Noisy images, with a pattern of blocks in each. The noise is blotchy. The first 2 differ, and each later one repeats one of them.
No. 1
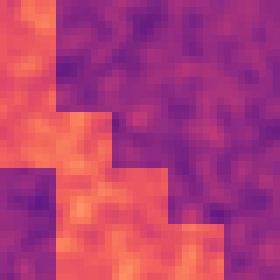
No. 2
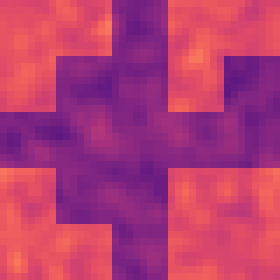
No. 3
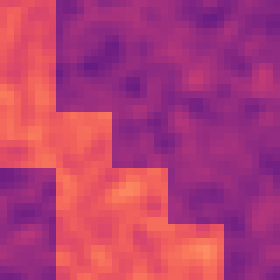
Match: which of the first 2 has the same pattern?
1
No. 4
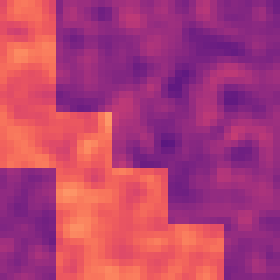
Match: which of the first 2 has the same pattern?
1
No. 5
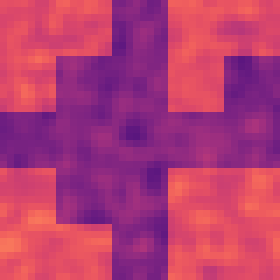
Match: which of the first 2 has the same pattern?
2
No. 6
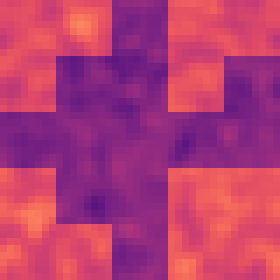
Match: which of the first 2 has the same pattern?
2
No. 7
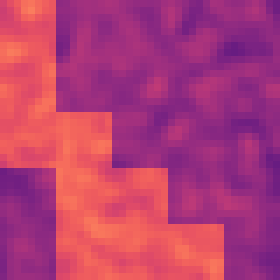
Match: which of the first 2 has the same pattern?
1
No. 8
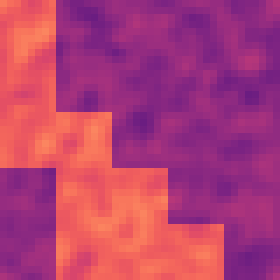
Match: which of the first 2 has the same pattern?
1
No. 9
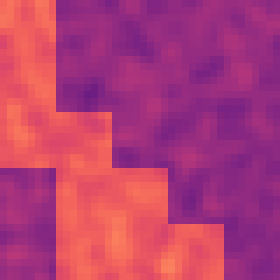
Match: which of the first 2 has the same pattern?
1
